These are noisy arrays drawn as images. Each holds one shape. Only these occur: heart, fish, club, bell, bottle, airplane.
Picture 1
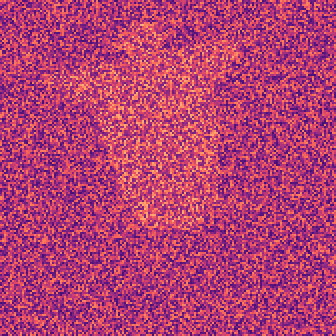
bell
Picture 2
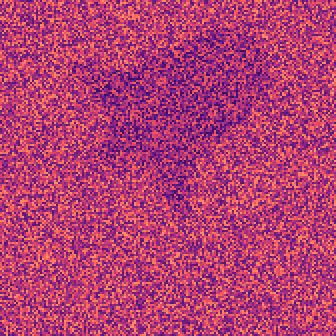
bell
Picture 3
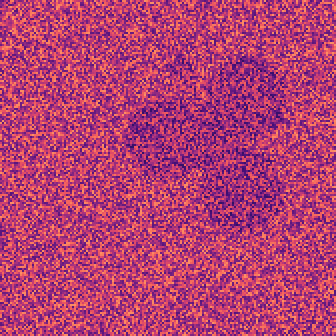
club
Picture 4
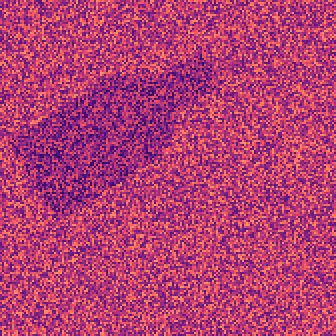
bottle
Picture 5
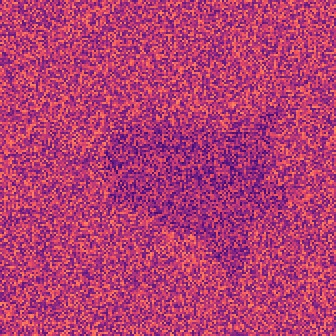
bell
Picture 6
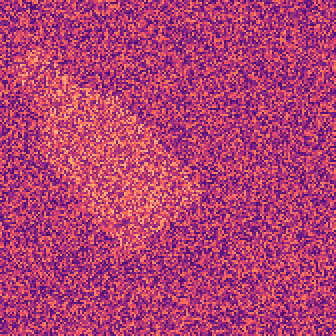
bottle
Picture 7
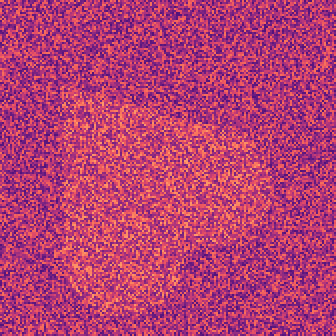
heart
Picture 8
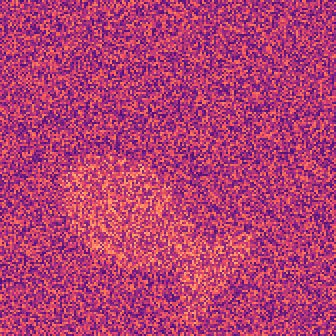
fish
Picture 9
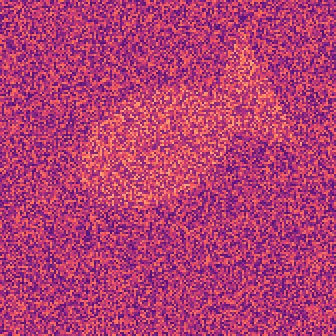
fish
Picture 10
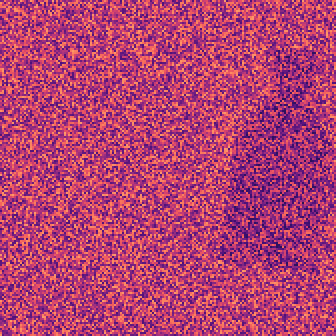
bottle
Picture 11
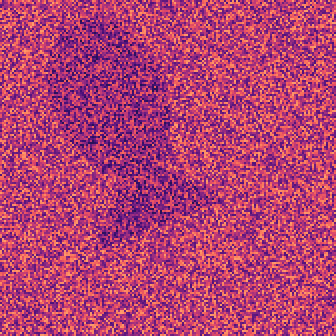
fish
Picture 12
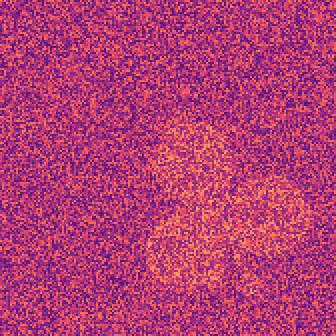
club
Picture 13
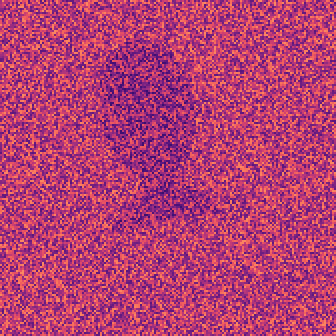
fish
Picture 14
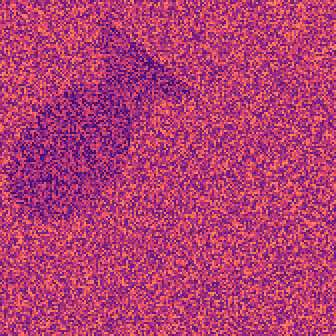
fish
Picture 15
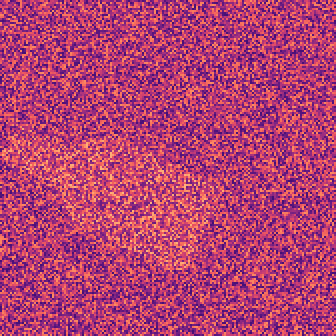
bottle
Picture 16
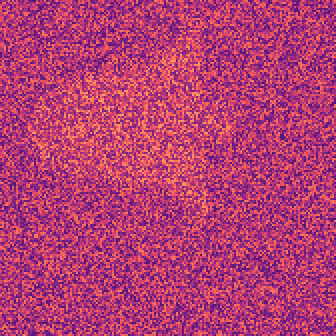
bell
